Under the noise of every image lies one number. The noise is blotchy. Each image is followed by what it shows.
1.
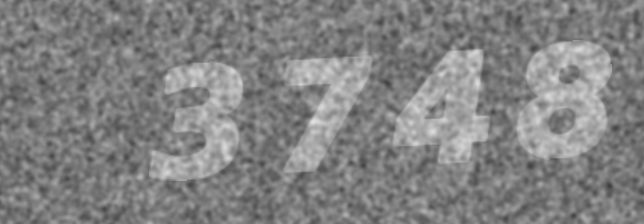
3748
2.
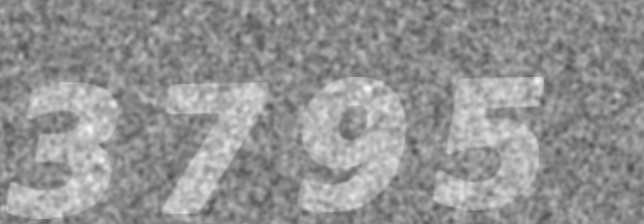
3795
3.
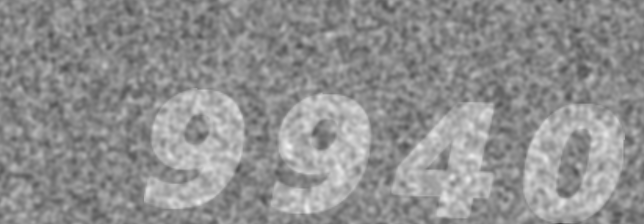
9940
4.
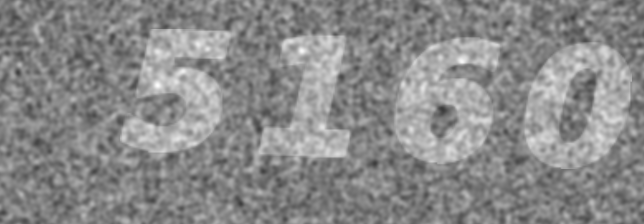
5160
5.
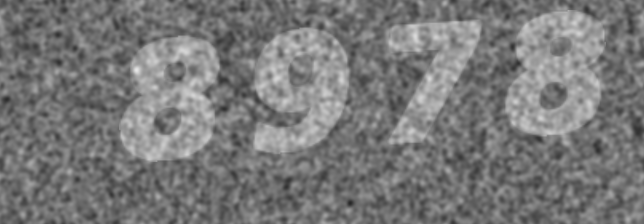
8978
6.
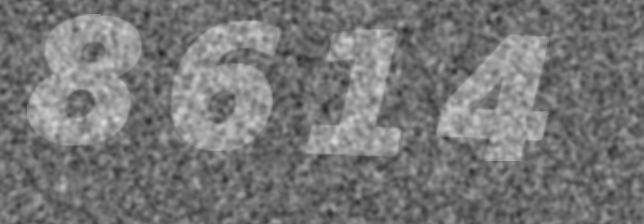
8614
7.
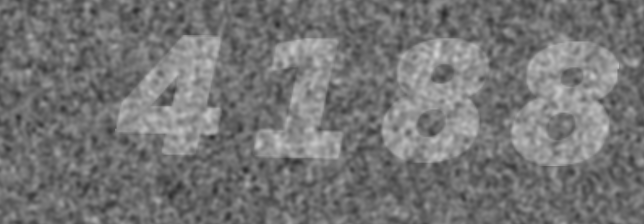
4188
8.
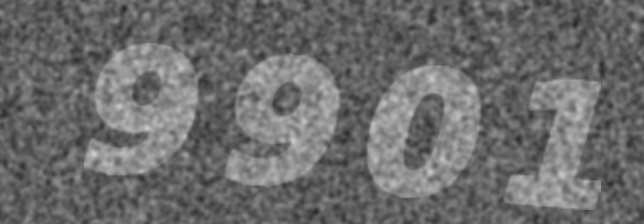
9901
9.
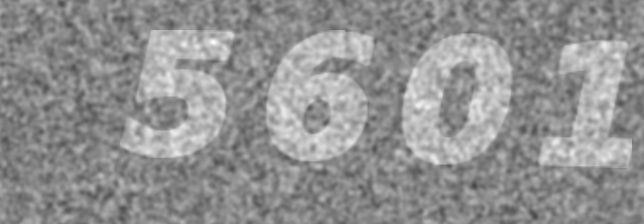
5601
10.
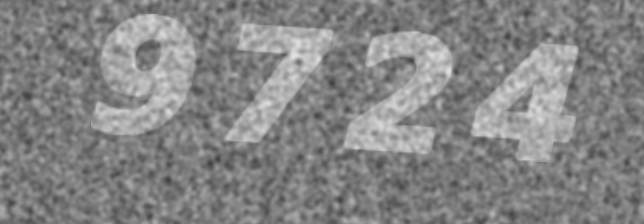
9724
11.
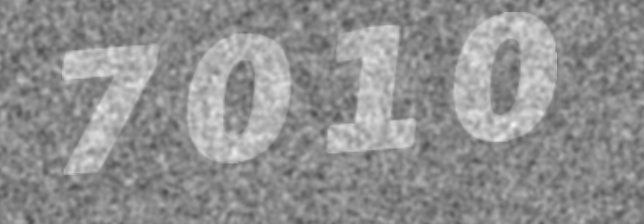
7010
